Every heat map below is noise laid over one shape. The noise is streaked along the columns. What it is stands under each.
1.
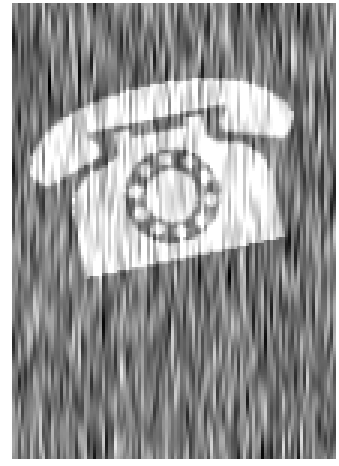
light telephone
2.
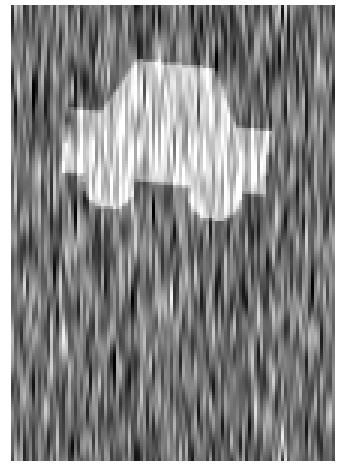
light car
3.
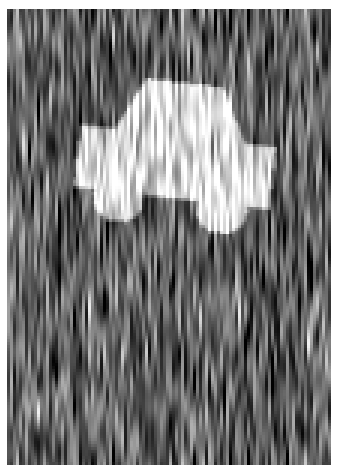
light car
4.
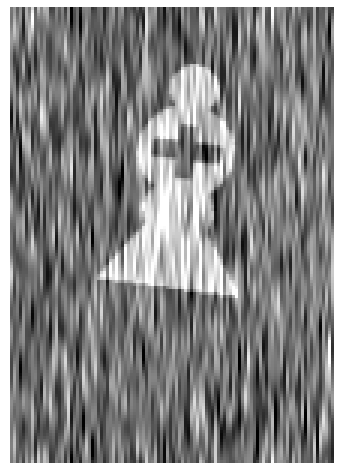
light chess bishop
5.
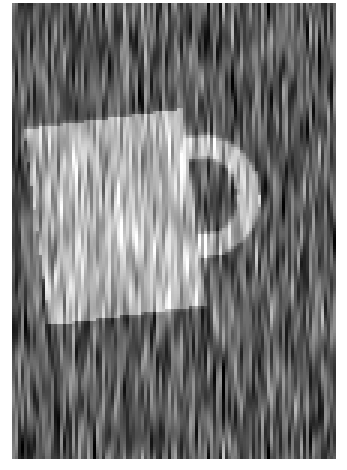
light cup
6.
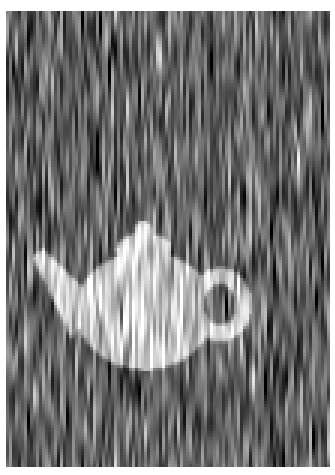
light teapot
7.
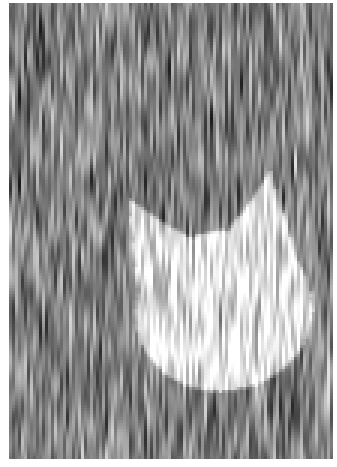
light cat's head
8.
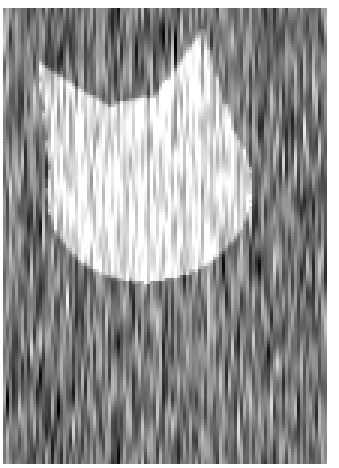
light cat's head
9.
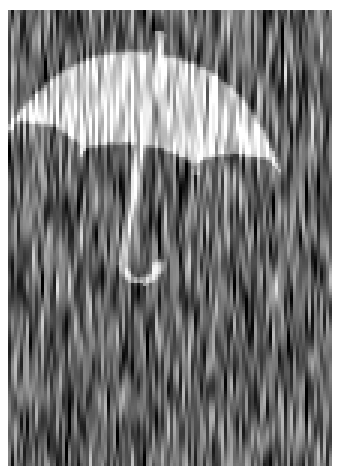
light umbrella
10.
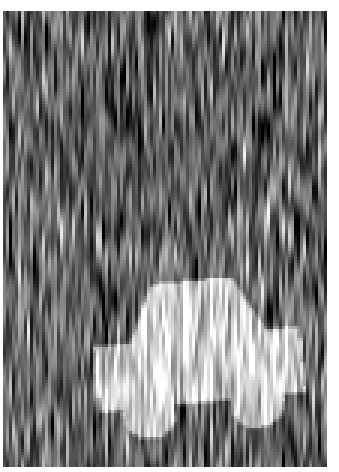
light car
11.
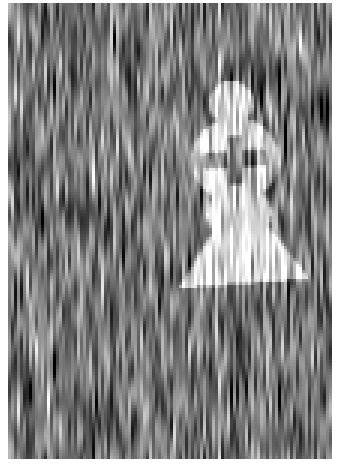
light chess bishop
